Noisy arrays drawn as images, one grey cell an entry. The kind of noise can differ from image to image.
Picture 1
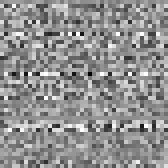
rows of uneven size
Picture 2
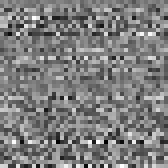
rows of uneven size
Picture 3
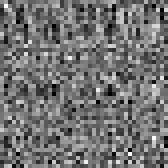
low rank plus noise
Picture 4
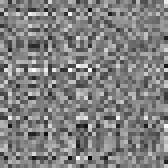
low rank plus noise
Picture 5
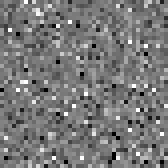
heavy tails
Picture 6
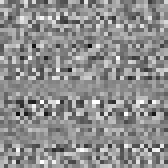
rows of uneven size
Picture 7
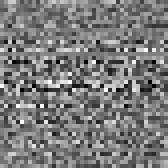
rows of uneven size
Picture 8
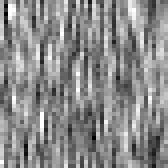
streaked along the columns
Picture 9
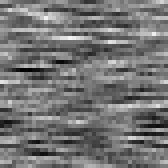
streaked along the rows
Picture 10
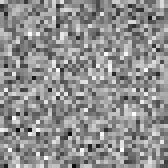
independent entries
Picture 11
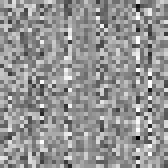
columns of uneven size
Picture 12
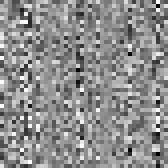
columns of uneven size
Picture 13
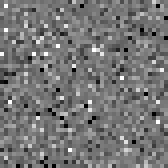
heavy tails
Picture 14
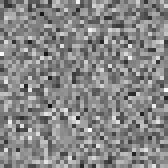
independent entries
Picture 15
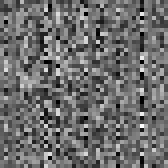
columns of uneven size
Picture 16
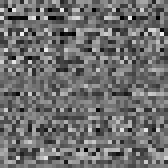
rows of uneven size
